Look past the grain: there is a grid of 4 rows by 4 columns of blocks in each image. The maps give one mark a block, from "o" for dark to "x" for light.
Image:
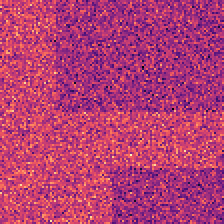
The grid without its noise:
x o o o
x o o o
x x x x
x x o o
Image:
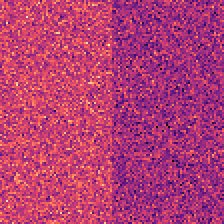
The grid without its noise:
x x o o
x x o o
x x o o
x x o o
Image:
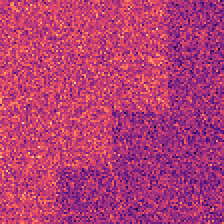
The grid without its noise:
x x x o
x x x o
x x o o
x o o o
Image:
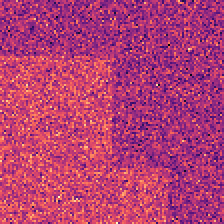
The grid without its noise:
o o o o
x x o o
x x o o
x x x o
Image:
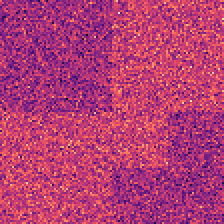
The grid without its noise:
o o x x
o o x x
x x x o
x x o o
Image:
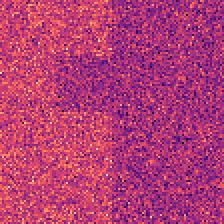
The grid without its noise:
x x o o
x o o o
x x o o
x x o o
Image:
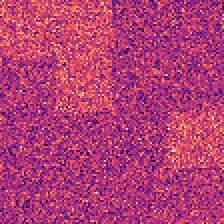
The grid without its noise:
x x o o
o x o o
o o o x
o o o o
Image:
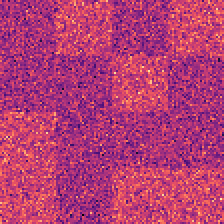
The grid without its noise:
o x o x
o o x o
x o o o
x o x x
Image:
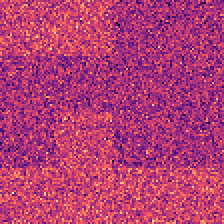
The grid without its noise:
x x o o
o o o o
o x o o
x x x x
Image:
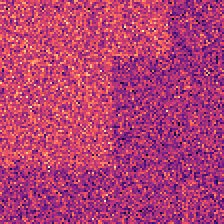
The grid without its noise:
x x x o
x x o o
x x o o
o o o o
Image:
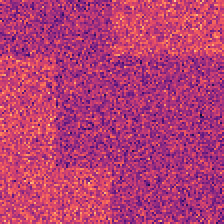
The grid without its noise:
o o x x
x o o o
x o o o
x x o o
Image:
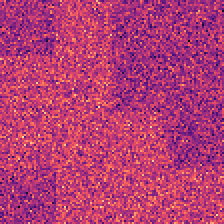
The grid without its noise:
o x o o
x x o o
x x x o
o x x x
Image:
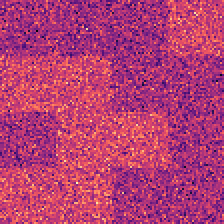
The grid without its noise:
o o o x
x x o o
o x x o
x x o o
